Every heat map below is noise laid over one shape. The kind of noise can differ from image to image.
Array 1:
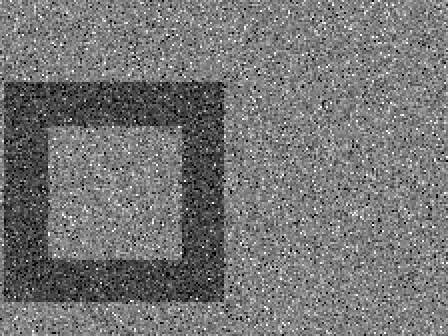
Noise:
heavy tails
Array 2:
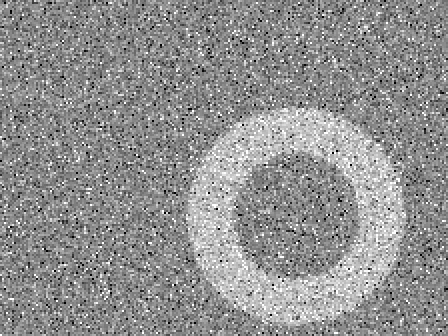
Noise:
heavy tails
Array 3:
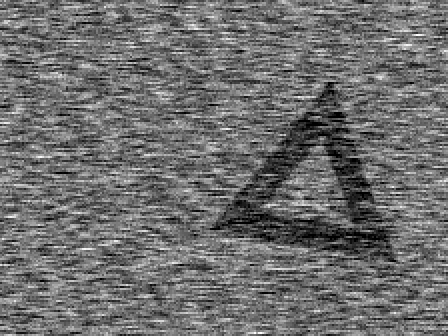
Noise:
streaked along the rows
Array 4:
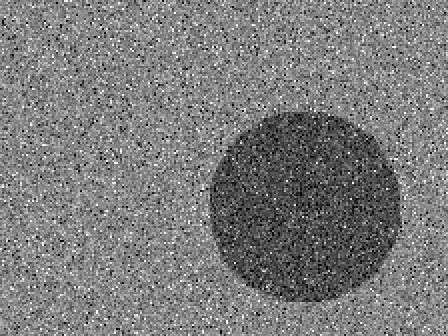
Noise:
heavy tails
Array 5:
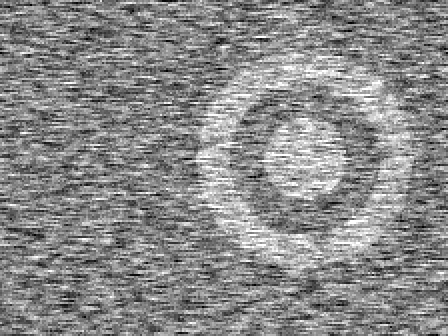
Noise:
streaked along the rows
